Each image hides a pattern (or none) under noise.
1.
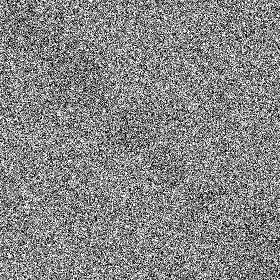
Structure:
blocks along the diagonal
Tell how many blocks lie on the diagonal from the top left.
6
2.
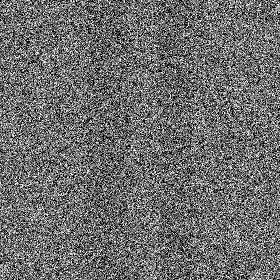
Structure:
bands of columns
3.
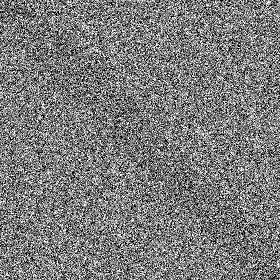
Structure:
a diagonal band
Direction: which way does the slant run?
top left to bottom right
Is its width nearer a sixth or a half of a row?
a sixth
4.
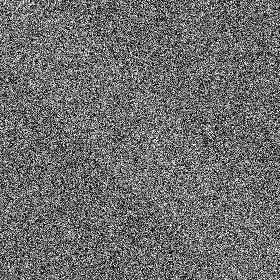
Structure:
a diagonal band
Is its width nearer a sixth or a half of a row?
a half
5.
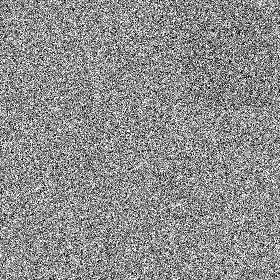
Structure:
one block
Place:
top right
